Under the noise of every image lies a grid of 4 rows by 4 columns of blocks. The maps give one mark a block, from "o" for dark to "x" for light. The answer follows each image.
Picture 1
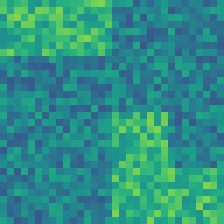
x x o o
o o o o
o o x o
o o x x
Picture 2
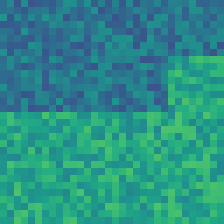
o o o o
o o o x
x x x x
x x x x
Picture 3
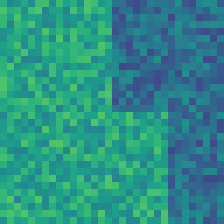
x x o o
x x o o
x x x o
x x x o
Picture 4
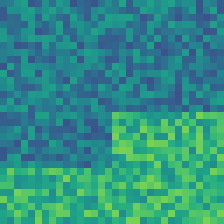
o o o o
o o o o
o o x x
x x x x
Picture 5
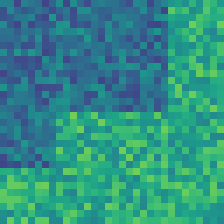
o o o x
o o o x
o x x x
x x x x
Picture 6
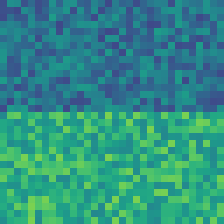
o o o o
o o o o
x x x x
x x x x
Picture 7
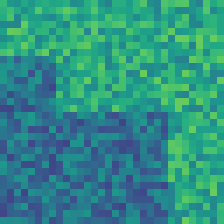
x x x x
o x x x
o o o x
o o o x
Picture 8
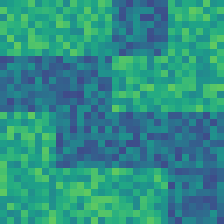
x x o x
o o x x
x o o o
x x x o
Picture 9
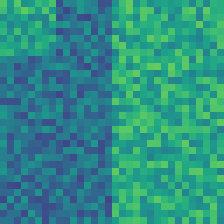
x o x x
o o x x
o o x x
o o x x
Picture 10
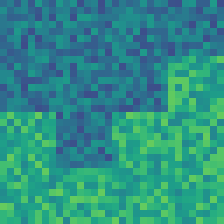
o o o o
o o o x
x o x x
x x x x
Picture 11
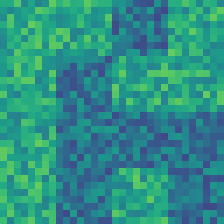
x x o x
x o x x
x o o o
x o x o
